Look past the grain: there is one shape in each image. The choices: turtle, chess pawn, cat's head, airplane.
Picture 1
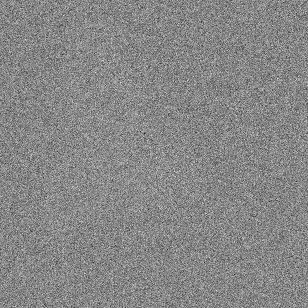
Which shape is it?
chess pawn
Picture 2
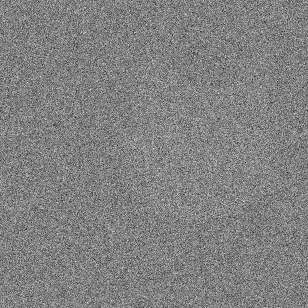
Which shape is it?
cat's head
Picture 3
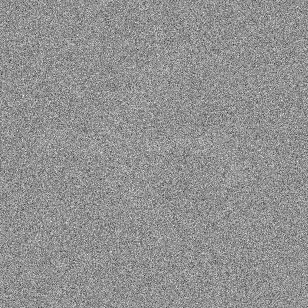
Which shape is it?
airplane
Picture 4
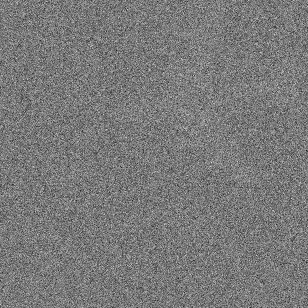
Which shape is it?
airplane
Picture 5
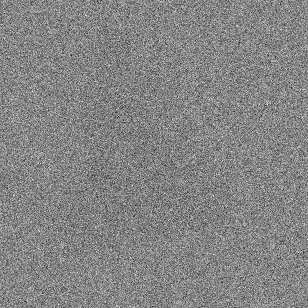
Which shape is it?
chess pawn
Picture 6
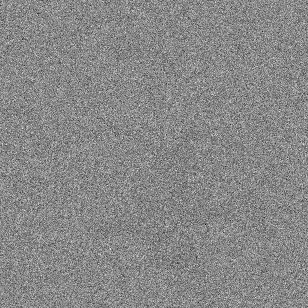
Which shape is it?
airplane
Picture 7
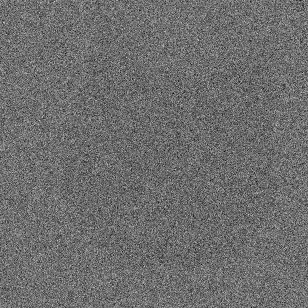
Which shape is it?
cat's head
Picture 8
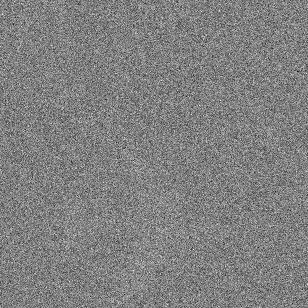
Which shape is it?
airplane
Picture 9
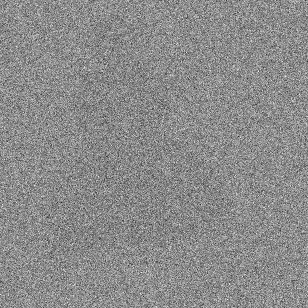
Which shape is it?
chess pawn
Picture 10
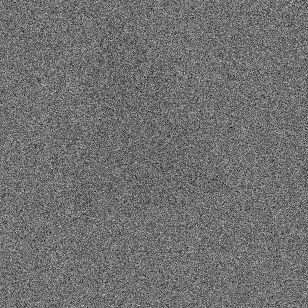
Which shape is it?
chess pawn
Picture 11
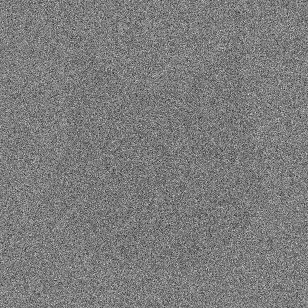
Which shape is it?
cat's head
